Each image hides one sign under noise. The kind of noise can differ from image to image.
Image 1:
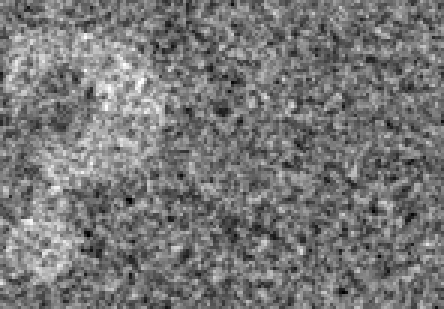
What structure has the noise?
blotchy
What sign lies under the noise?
question mark
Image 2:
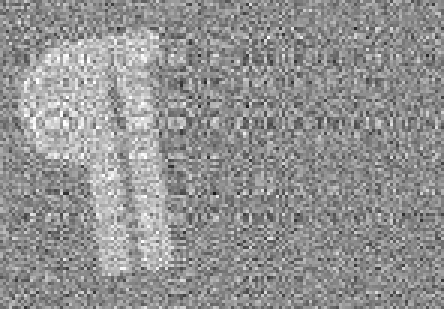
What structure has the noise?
low rank plus noise
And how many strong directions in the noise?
one
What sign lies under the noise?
pilcrow
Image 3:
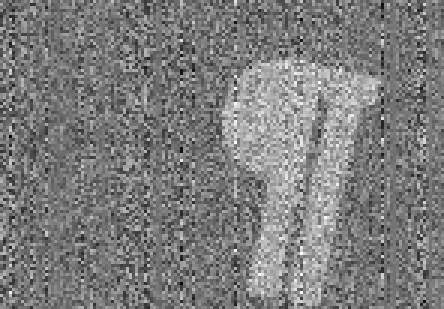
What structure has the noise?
columns of uneven size
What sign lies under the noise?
pilcrow
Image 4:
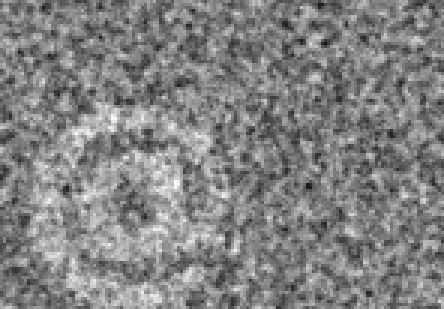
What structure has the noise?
blotchy
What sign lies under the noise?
at sign
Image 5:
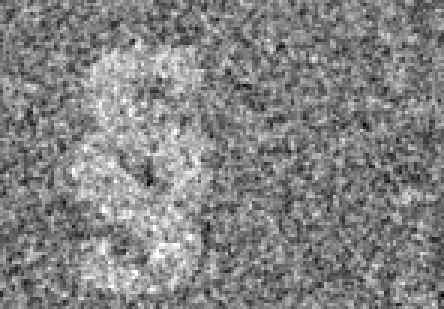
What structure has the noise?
blotchy
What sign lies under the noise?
section sign
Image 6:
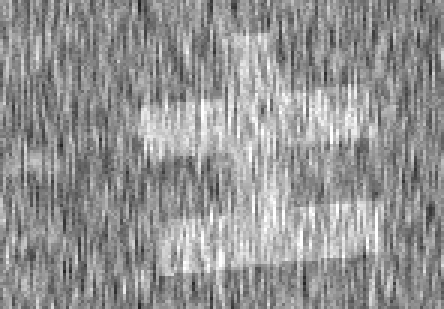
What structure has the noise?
streaked along the columns
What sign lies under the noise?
plus-minus sign
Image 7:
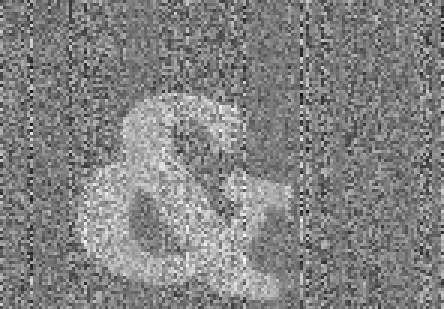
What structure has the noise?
columns of uneven size
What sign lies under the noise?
ampersand
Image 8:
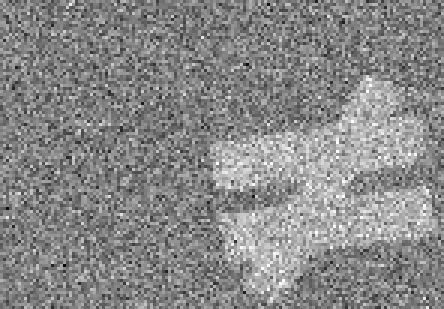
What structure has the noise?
independent entries
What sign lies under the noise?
not-equal sign
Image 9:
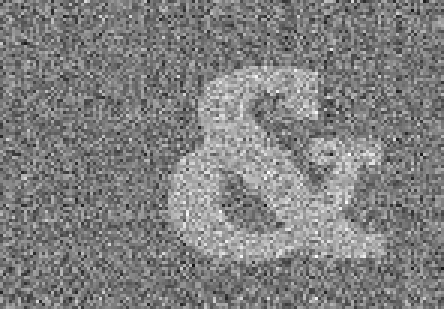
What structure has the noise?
low rank plus noise
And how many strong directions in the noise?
three or four
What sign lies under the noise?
ampersand
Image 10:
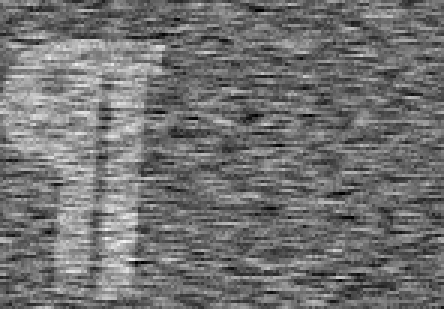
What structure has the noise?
streaked along the rows
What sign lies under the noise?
pilcrow
